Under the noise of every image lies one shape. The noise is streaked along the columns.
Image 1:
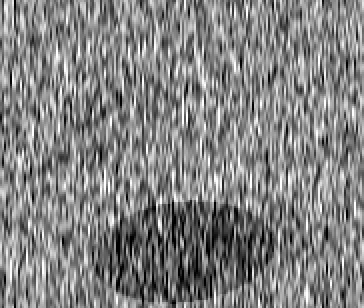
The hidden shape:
ellipse
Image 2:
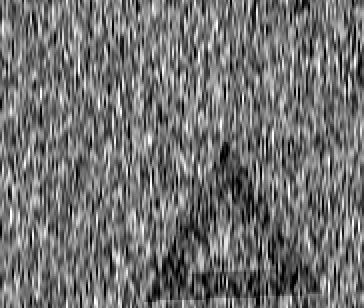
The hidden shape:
triangle frame
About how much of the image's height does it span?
half
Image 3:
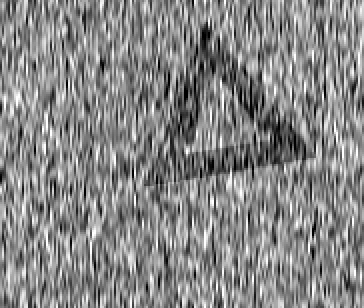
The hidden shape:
triangle frame
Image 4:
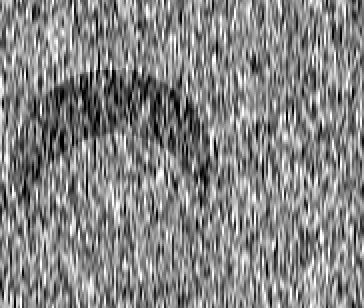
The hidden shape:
crescent
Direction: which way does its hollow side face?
down
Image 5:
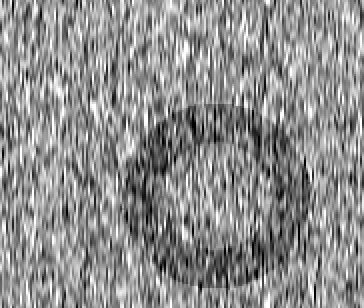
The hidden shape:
ring
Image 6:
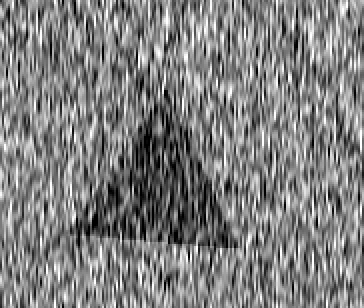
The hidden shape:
triangle
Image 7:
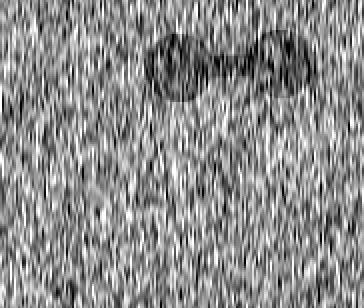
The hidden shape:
dumbbell
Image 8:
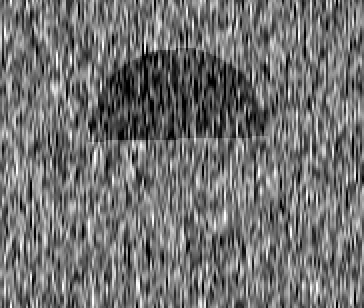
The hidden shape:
half disc
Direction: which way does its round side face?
up
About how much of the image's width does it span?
half
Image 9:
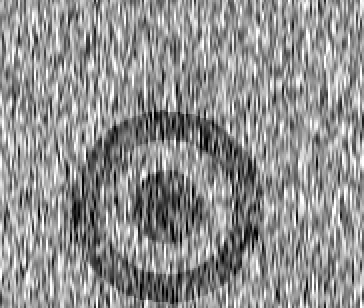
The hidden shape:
bullseye
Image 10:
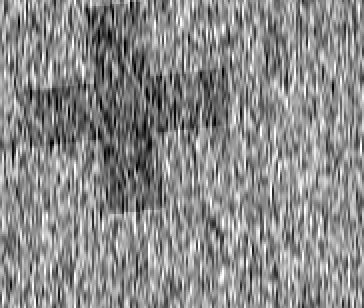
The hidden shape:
cross
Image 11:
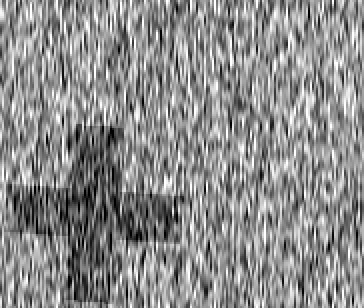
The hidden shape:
cross
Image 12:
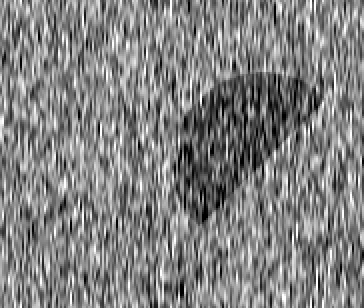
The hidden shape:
half disc
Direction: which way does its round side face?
up and left
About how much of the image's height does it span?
half
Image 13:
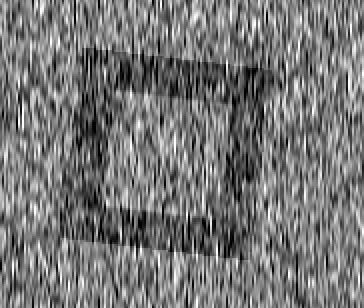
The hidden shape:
square frame
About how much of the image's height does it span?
two thirds
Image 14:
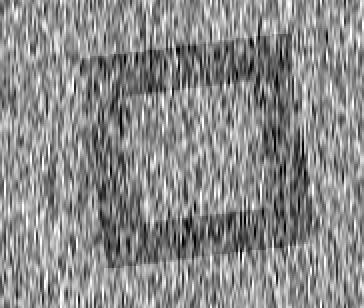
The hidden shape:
square frame
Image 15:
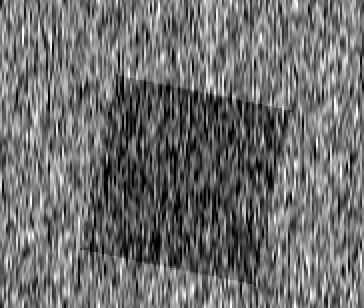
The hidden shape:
square
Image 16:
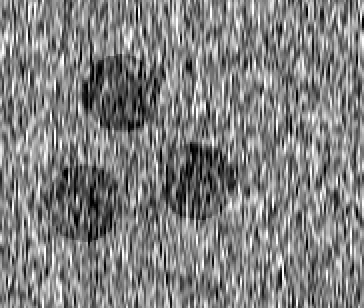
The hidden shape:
three dots
